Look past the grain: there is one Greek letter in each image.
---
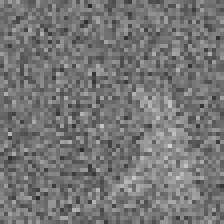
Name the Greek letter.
lambda
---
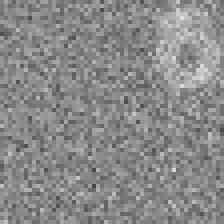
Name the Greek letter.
delta
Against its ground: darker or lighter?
lighter
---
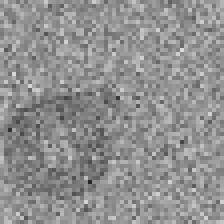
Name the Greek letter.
sigma
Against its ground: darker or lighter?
darker
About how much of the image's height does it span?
half
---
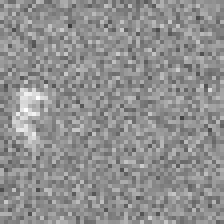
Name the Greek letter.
xi
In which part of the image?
middle left
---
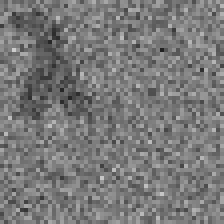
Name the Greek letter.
lambda
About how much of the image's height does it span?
half
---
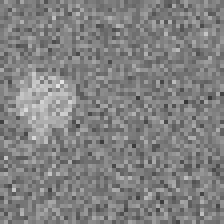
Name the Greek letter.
phi
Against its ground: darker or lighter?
lighter
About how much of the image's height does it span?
a third
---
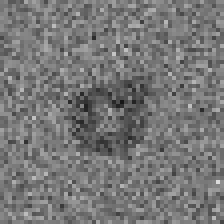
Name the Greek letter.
sigma
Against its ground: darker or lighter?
darker
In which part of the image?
centre
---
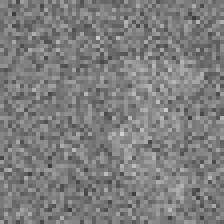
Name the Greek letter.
xi
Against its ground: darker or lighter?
lighter
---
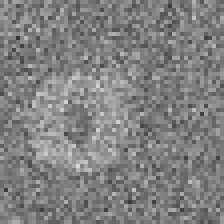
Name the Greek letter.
sigma
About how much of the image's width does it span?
half
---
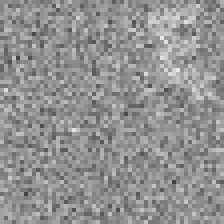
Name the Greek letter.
xi
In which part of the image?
top right
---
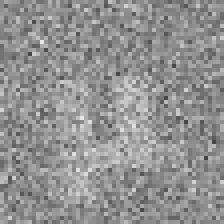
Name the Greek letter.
mu
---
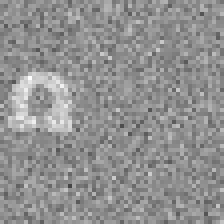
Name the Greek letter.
omega
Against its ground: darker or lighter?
lighter
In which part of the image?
middle left
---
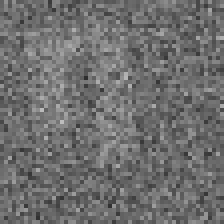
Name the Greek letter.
eta
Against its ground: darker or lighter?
lighter
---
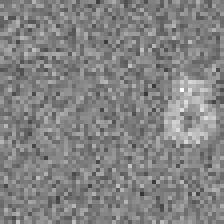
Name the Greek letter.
delta
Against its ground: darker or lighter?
lighter
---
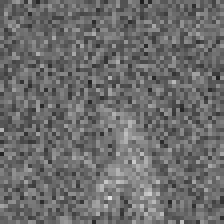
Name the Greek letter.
lambda
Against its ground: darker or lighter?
lighter
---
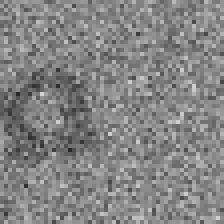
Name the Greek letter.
omega
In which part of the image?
middle left
